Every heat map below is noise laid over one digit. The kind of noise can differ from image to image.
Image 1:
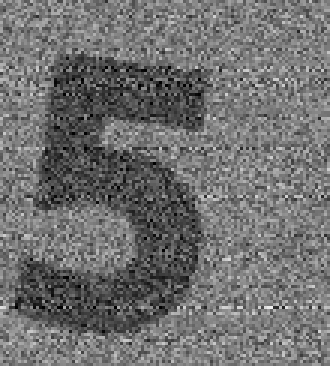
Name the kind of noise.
rows of uneven size
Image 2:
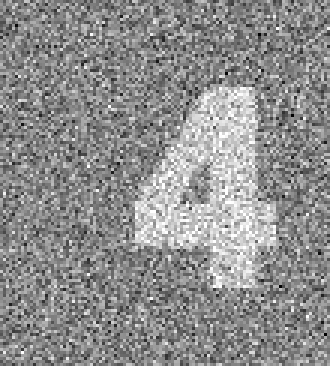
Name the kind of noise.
independent entries
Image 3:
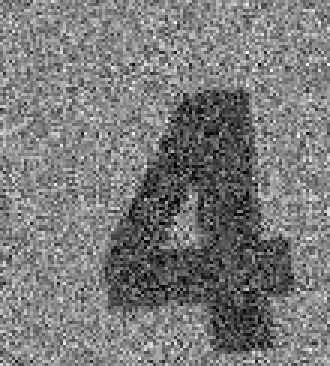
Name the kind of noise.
low rank plus noise
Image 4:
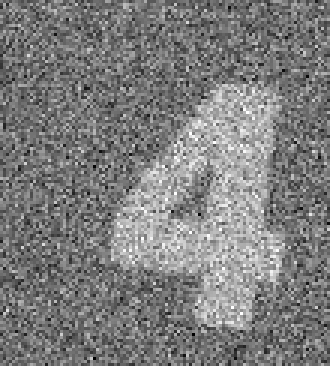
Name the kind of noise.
independent entries
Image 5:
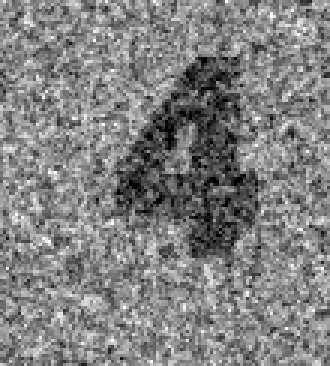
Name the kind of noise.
blotchy
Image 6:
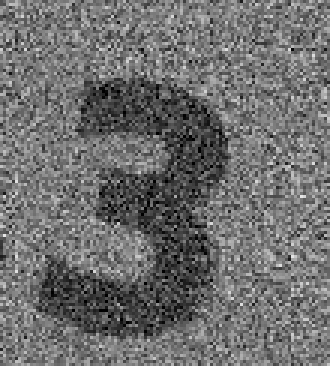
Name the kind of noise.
low rank plus noise
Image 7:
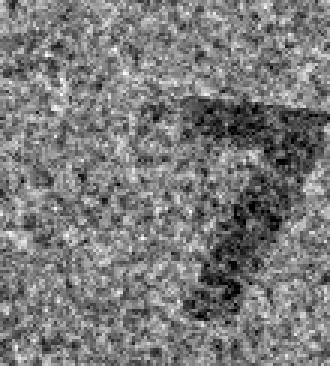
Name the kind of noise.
blotchy
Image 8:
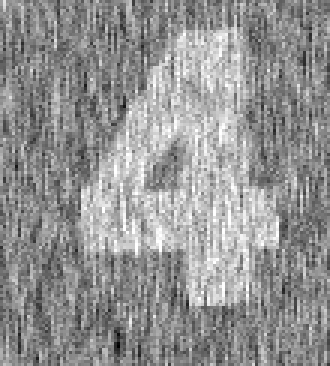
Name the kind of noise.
streaked along the columns
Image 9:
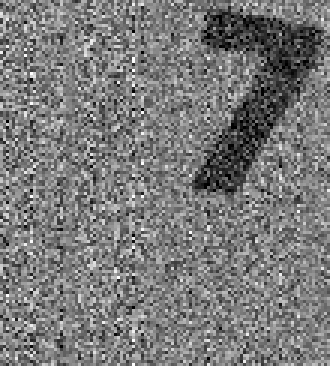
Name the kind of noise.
columns of uneven size
